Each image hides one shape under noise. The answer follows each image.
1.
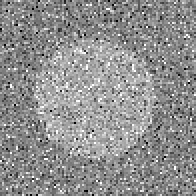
disc
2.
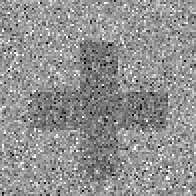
cross
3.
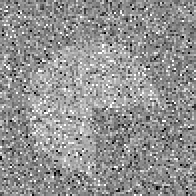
disc with a wedge cut out
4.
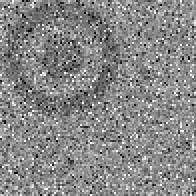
bullseye
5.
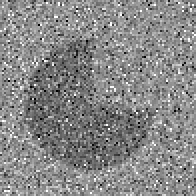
disc with a wedge cut out
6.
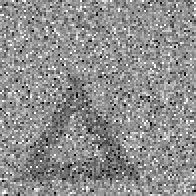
triangle frame
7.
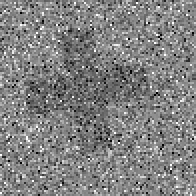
cross
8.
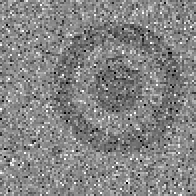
bullseye
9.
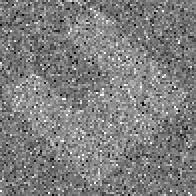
square with a notch
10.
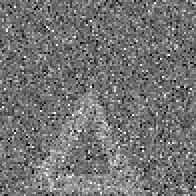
triangle frame
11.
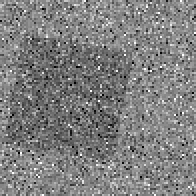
square
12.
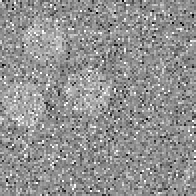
three dots
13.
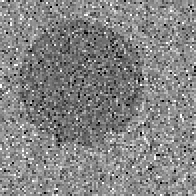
disc
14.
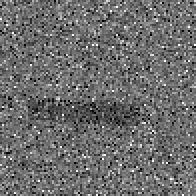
bar
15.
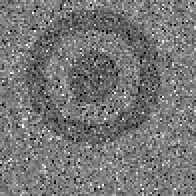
bullseye
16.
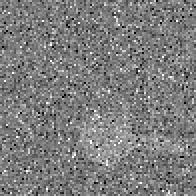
lollipop
